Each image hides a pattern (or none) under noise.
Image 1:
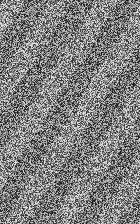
diagonal stripes
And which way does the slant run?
bottom left to top right
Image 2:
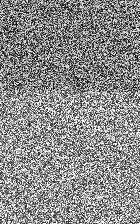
a sharp edge
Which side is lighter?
bottom
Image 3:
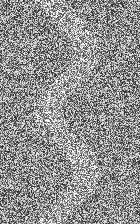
a wavy band
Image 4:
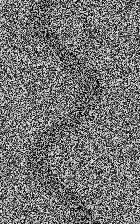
a wavy band
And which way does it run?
top to bottom
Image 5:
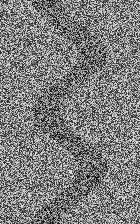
a wavy band
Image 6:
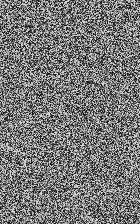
only noise
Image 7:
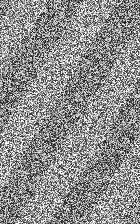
diagonal stripes
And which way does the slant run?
bottom left to top right
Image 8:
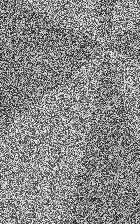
spokes from one point
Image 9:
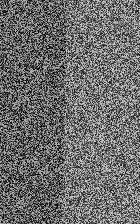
a sharp edge
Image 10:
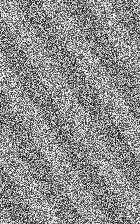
diagonal stripes
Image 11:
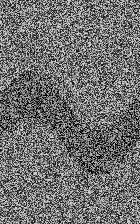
a wavy band
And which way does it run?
left to right
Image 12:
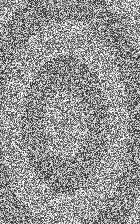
rings round one point
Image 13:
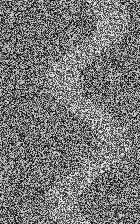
a wavy band
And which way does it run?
top to bottom
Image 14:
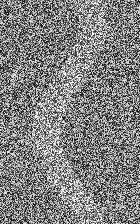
a wavy band
